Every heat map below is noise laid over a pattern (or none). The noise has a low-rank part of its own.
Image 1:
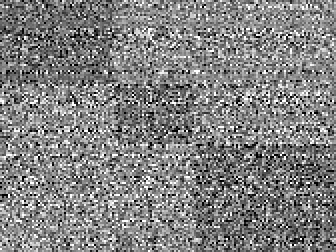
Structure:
blocks along the diagonal
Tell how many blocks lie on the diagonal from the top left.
3
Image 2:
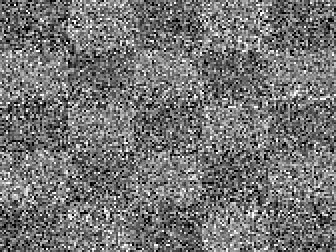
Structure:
a checkerboard
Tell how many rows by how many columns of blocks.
5 by 5
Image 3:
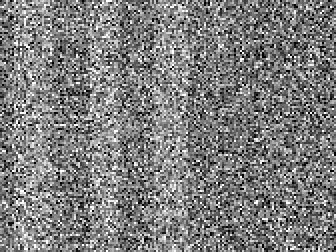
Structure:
bands of columns
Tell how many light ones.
3
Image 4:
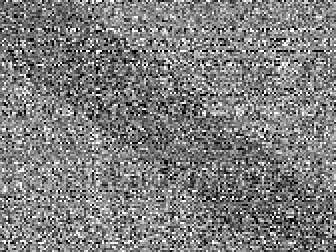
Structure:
a diagonal band
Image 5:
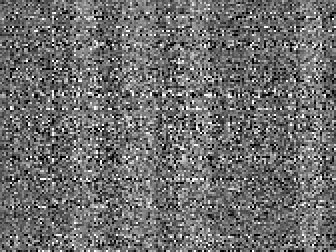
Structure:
bands of columns
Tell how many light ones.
4
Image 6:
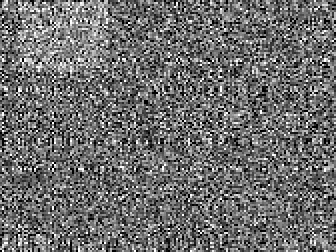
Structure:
one block
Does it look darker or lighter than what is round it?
lighter
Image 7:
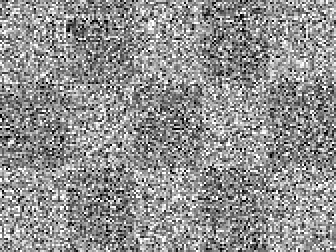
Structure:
a checkerboard
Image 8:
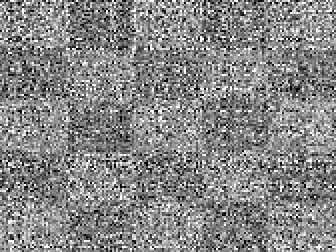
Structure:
a checkerboard
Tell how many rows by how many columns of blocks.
5 by 5
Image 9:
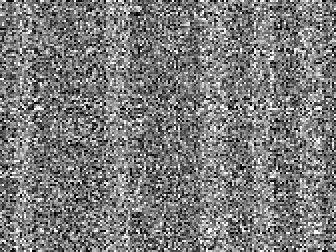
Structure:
bands of columns
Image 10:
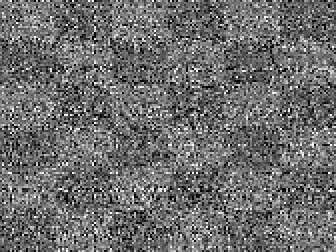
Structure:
a checkerboard
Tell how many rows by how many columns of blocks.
6 by 6
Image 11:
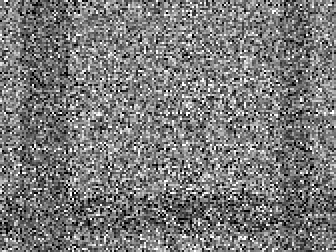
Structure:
bands of rows crossing bands of columns
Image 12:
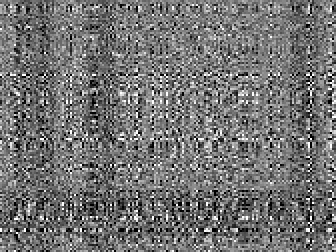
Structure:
bands of rows crossing bands of columns
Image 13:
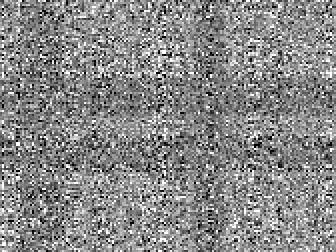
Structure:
bands of rows crossing bands of columns
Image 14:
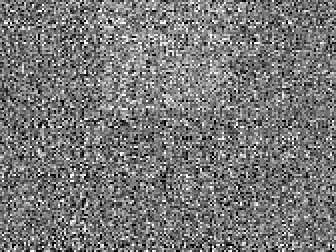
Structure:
one block
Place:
top middle
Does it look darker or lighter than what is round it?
lighter
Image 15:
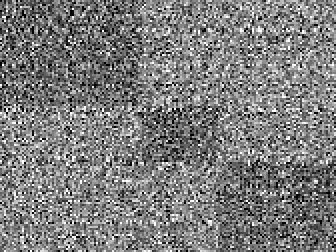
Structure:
blocks along the diagonal
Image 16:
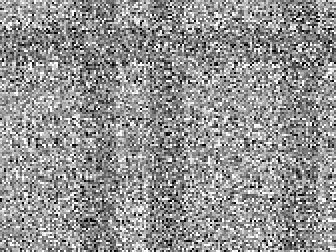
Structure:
bands of rows crossing bands of columns
